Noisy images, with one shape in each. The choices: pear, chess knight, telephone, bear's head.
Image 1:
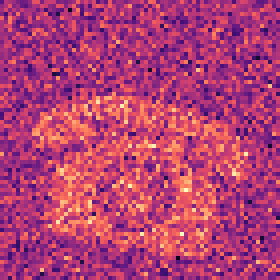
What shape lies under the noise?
telephone
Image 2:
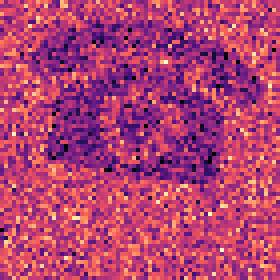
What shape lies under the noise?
telephone
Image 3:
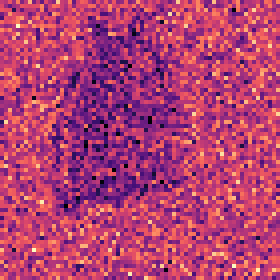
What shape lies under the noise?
chess knight
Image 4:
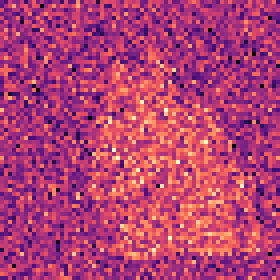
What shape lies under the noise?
chess knight
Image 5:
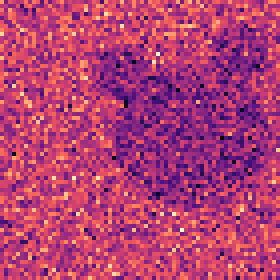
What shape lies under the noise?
bear's head
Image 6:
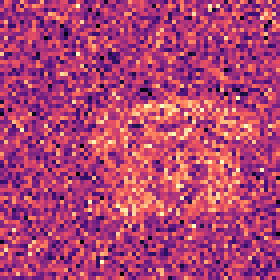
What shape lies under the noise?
telephone
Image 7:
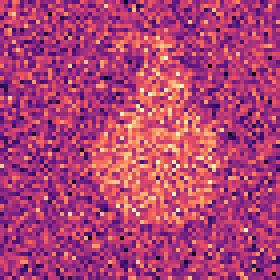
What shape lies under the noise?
pear
